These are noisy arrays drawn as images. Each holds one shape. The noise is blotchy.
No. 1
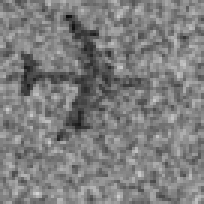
airplane
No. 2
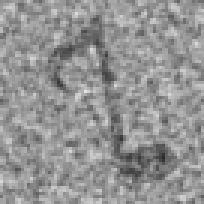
musical note
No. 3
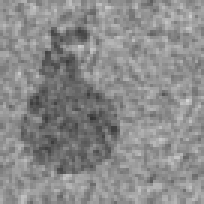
pear
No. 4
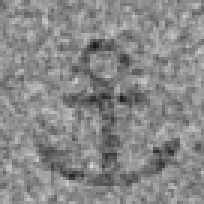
anchor
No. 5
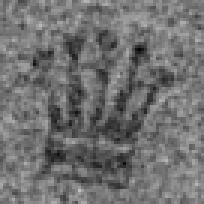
chess queen
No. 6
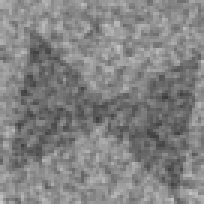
bow tie
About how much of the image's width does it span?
nearly all
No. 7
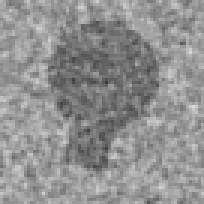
light bulb
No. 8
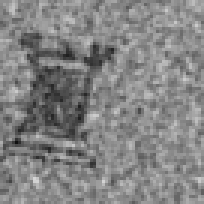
chess rook
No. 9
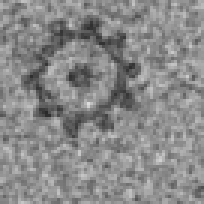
gear
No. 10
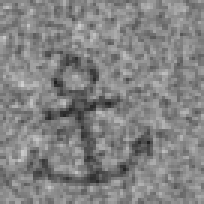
anchor
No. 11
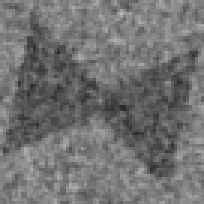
bow tie
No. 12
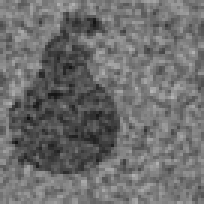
pear
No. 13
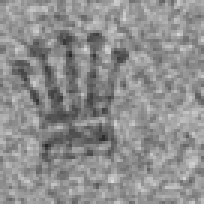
chess queen
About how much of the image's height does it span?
two thirds
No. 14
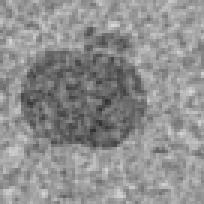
apple
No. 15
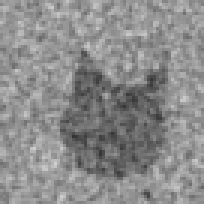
cat's head
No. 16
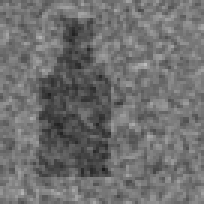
bottle
